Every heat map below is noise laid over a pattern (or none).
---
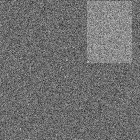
one block
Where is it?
top right
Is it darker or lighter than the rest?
lighter
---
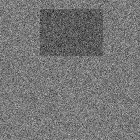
one block
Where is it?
top middle
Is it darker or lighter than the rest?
darker
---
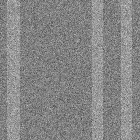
bands of columns
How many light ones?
3
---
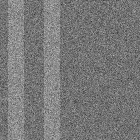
bands of columns
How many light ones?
2
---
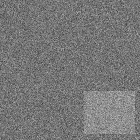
one block
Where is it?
bottom right
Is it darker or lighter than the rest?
lighter
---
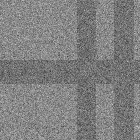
bands of rows crossing bands of columns
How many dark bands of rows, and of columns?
1 and 2
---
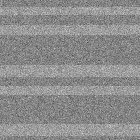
bands of rows
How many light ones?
5
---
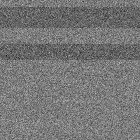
bands of rows
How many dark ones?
2
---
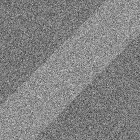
a diagonal band
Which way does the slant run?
bottom left to top right
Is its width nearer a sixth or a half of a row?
a half
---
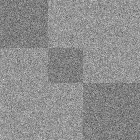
blocks along the diagonal
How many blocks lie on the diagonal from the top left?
3
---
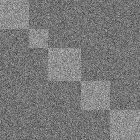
blocks along the diagonal
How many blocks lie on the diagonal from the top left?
5
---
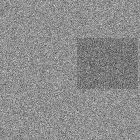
one block
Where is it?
middle right
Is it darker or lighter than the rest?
darker
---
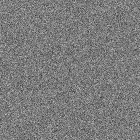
only noise
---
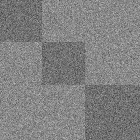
blocks along the diagonal
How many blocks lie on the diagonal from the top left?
3
